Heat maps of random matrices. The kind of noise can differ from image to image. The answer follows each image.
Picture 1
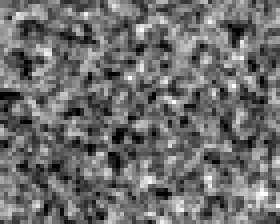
blotchy
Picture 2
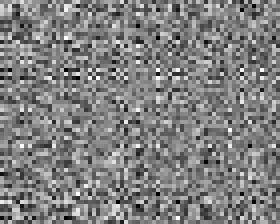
low rank plus noise
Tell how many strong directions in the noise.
three or four
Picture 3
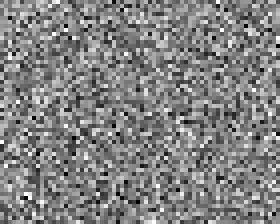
independent entries
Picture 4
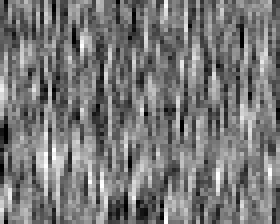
streaked along the columns
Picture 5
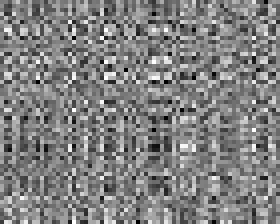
low rank plus noise
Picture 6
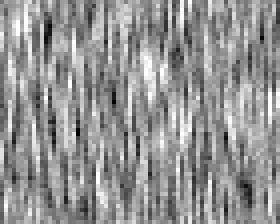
streaked along the columns
